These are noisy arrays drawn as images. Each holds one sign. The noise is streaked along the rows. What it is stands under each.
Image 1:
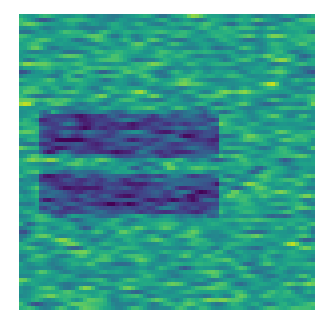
equals sign
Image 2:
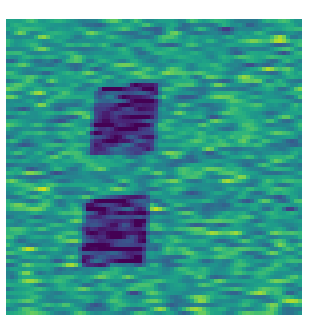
colon
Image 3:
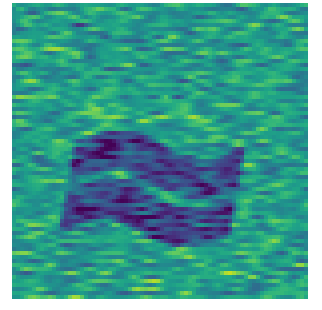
approximately sign
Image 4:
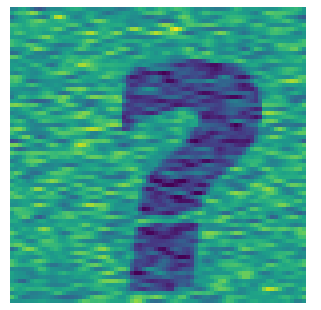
question mark
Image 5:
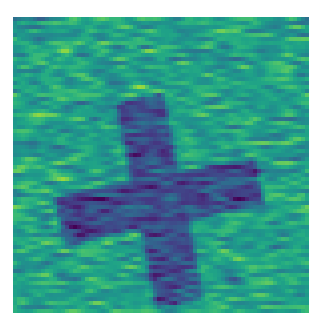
plus sign
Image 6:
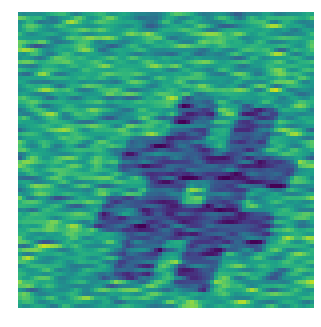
hash sign
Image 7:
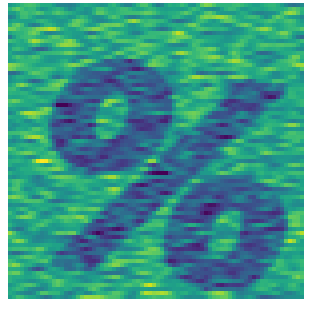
percent sign
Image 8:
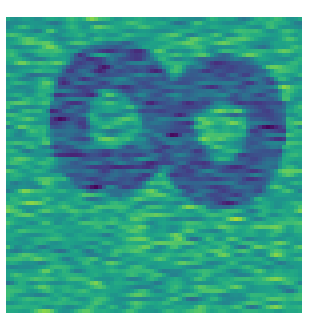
infinity sign
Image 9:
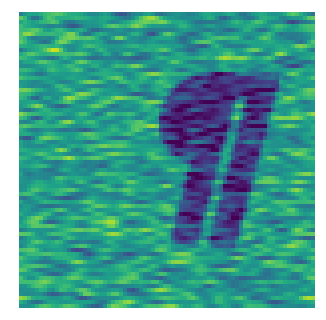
pilcrow
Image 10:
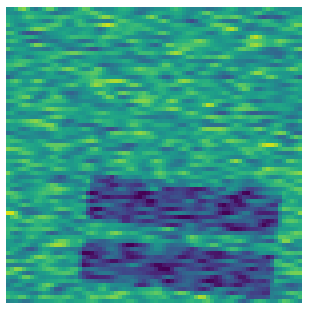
equals sign
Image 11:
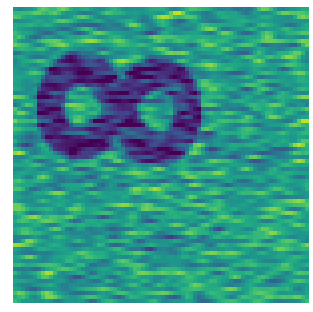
infinity sign
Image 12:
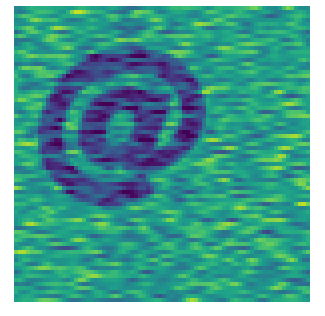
at sign
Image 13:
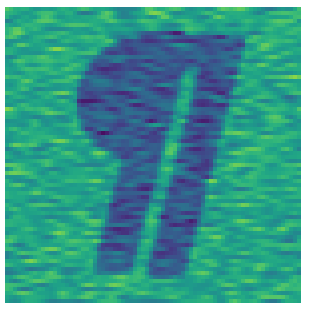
pilcrow
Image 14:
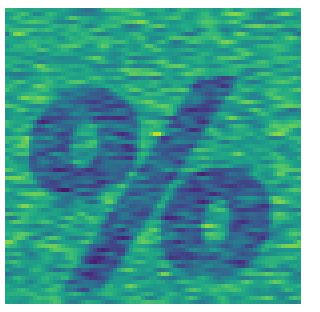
percent sign
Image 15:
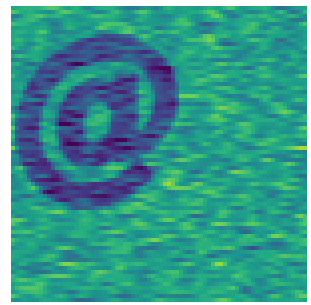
at sign
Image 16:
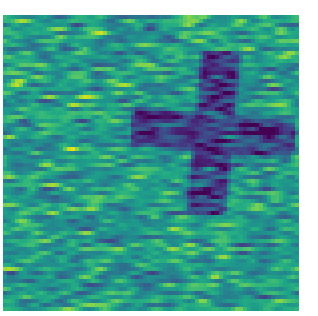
plus sign
